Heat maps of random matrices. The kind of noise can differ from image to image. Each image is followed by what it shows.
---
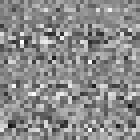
rows of uneven size
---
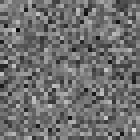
independent entries
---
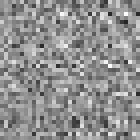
low rank plus noise
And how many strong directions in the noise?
two
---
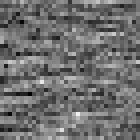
streaked along the rows
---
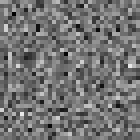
low rank plus noise
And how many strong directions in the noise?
one
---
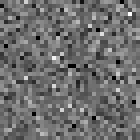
heavy tails
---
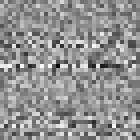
rows of uneven size
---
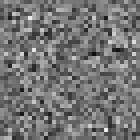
low rank plus noise
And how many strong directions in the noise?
five to eight
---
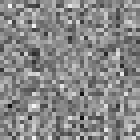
low rank plus noise
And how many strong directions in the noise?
two
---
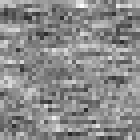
streaked along the rows
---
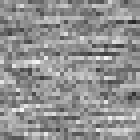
streaked along the rows
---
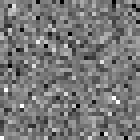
heavy tails
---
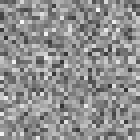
independent entries
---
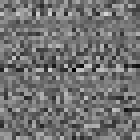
rows of uneven size
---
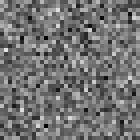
independent entries
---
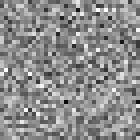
independent entries
